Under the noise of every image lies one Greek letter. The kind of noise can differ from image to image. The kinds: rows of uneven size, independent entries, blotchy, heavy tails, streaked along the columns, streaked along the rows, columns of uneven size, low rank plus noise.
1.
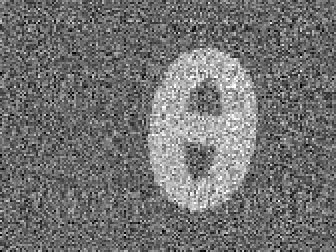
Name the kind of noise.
low rank plus noise
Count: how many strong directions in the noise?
five to eight
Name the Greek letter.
theta
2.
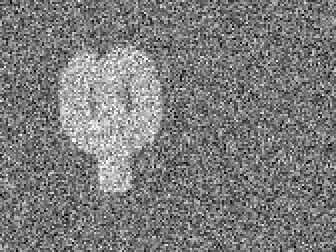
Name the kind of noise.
independent entries
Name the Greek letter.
phi
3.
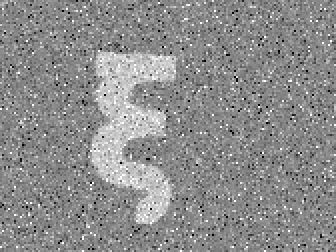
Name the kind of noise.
heavy tails
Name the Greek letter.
xi
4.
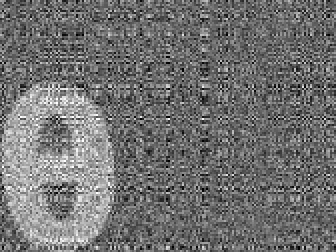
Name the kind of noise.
low rank plus noise
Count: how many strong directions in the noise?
two
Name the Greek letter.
theta
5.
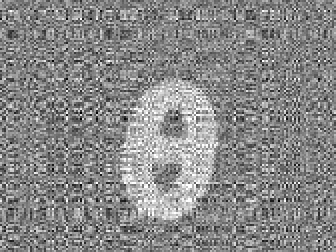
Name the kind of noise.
low rank plus noise
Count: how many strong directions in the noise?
two
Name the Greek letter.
theta
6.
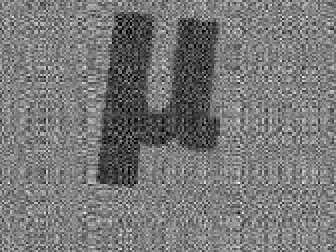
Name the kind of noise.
low rank plus noise
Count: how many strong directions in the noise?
two
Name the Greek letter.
mu
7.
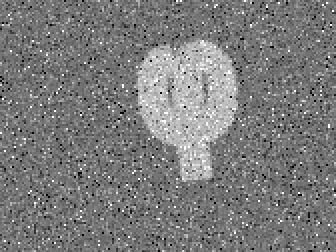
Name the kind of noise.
heavy tails
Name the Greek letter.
phi
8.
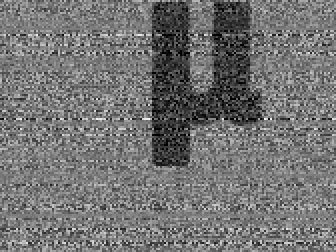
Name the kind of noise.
rows of uneven size
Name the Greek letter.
mu
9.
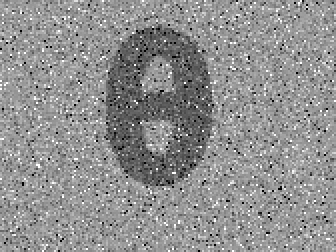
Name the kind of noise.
heavy tails
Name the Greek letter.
theta
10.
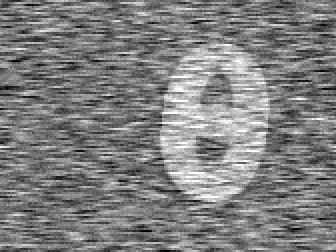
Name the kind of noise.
streaked along the rows
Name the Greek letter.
theta
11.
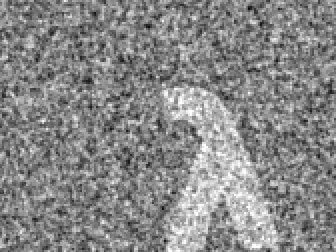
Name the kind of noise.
blotchy
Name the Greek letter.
lambda
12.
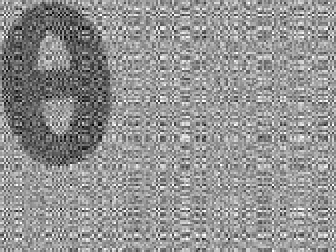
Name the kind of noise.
low rank plus noise
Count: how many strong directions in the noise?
one
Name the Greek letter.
theta
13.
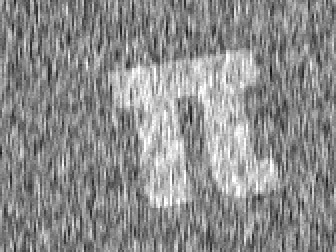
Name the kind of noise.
streaked along the columns
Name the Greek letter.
pi
